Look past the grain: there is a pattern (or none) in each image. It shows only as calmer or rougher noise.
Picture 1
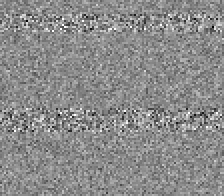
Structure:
bands of rows
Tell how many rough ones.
2
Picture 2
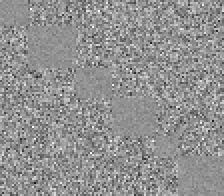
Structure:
blocks along the diagonal
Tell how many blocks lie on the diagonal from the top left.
6
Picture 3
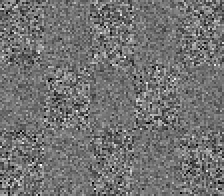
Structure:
a checkerboard
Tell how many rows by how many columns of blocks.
3 by 5
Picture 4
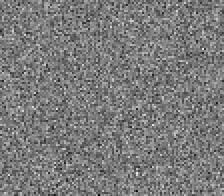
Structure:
only noise
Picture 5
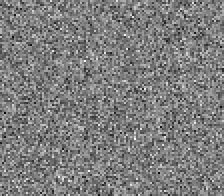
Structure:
only noise
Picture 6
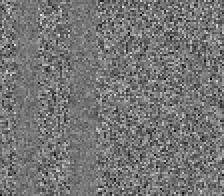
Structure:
bands of columns
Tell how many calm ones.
2
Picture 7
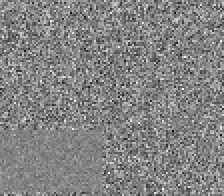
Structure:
one block
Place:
bottom left
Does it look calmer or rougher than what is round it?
calmer
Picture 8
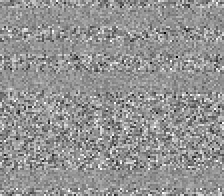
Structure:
bands of rows
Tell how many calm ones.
4
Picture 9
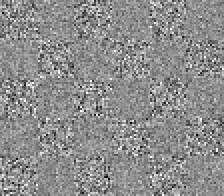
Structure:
a checkerboard
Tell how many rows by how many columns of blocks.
5 by 6
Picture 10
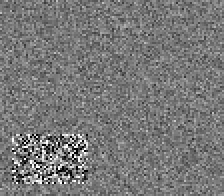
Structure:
one block
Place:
bottom left
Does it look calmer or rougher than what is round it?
rougher
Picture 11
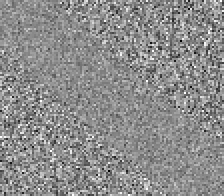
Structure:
a diagonal band
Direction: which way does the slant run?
top left to bottom right
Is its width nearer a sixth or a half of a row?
a half
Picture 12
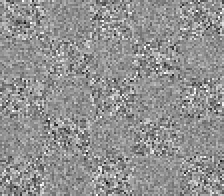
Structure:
a checkerboard
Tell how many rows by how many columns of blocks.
5 by 5
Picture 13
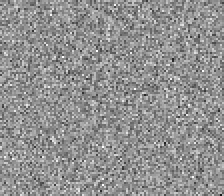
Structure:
only noise
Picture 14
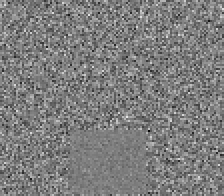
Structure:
one block
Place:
bottom middle
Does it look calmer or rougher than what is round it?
calmer
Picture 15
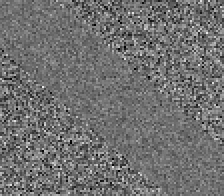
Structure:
a diagonal band
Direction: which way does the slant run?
top left to bottom right
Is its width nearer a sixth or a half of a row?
a half
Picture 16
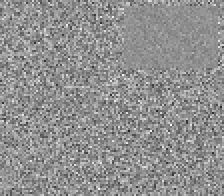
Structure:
one block
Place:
top right
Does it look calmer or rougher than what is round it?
calmer
